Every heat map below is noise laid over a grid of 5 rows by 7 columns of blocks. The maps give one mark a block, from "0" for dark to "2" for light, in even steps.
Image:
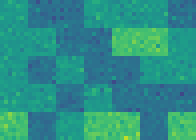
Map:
1 0 0 1 1 1 0
1 1 0 0 2 2 1
1 0 1 0 0 1 1
1 1 0 1 0 0 0
2 0 1 2 2 0 2
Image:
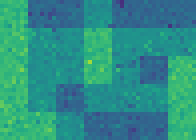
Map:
2 0 0 1 0 0 0
2 1 1 2 1 1 1
2 1 1 2 1 0 2
2 1 0 1 1 1 2
2 2 1 0 0 0 2
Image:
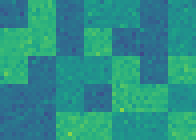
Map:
0 2 0 1 1 0 1
2 2 0 2 0 0 1
2 0 1 1 2 0 2
0 0 1 0 2 2 1
0 0 2 2 1 1 2
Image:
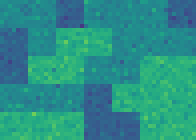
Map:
1 1 0 1 1 1 0
0 1 2 2 1 1 1
0 2 2 1 1 2 2
1 1 1 0 2 2 2
2 2 2 0 0 2 2
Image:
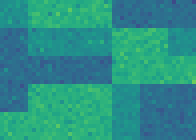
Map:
1 2 2 2 0 0 0
0 1 1 1 2 2 1
0 0 0 0 2 2 2
0 2 2 2 1 0 0
2 2 2 2 1 0 0
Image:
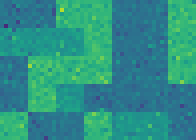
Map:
0 0 2 2 0 0 2
1 1 1 2 0 0 2
0 2 2 2 0 0 2
0 2 1 0 0 0 0
2 0 0 2 1 1 0
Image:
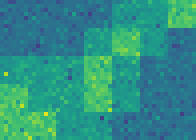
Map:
0 0 0 0 1 1 2
0 0 0 1 2 1 0
1 1 1 2 1 0 0
2 1 1 2 1 0 0
2 2 1 1 0 0 0
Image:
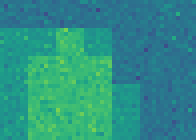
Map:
0 0 0 0 0 0 0
1 1 2 1 0 0 0
1 2 2 2 0 0 0
1 2 2 2 1 0 0
1 2 2 2 1 0 0
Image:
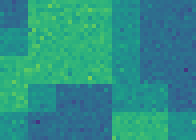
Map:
0 2 2 2 1 0 0
1 2 2 2 1 0 0
2 2 2 2 1 0 0
2 1 0 0 1 1 0
1 0 0 0 2 2 1
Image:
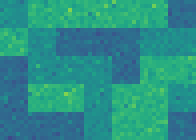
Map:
1 2 2 2 2 2 0
2 1 0 0 0 1 1
0 1 1 1 0 2 2
0 2 2 1 2 2 1
0 0 0 1 2 2 0
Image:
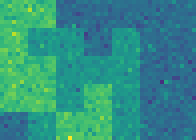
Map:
2 2 0 0 0 0 0
2 1 1 0 1 0 0
2 2 1 1 1 0 0
2 2 1 2 1 0 0
0 1 2 2 1 0 0
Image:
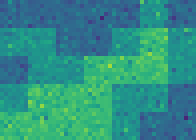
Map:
0 0 0 0 0 1 0
1 1 0 0 1 2 1
0 1 1 2 2 2 1
1 2 2 2 1 1 0
2 2 2 2 1 0 0
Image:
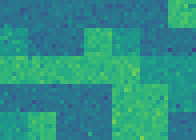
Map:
0 0 0 0 0 0 2
1 0 0 2 1 0 0
2 2 2 2 2 1 1
0 0 0 0 2 2 1
1 2 0 0 2 2 0
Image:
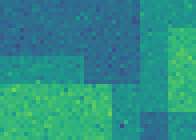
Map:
0 0 0 0 0 1 1
0 0 0 0 0 1 2
1 1 1 0 0 1 2
2 2 2 2 1 1 2
2 2 2 2 1 0 1
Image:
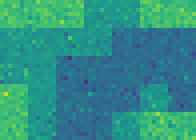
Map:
2 2 2 1 1 2 2
1 1 1 1 0 0 0
1 1 0 0 0 0 0
2 1 0 0 0 1 0
2 1 0 0 1 2 2
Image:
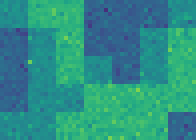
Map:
1 2 2 0 0 0 1
0 1 2 0 0 1 2
0 1 2 1 0 1 2
0 1 1 2 2 2 2
1 1 2 2 2 2 0
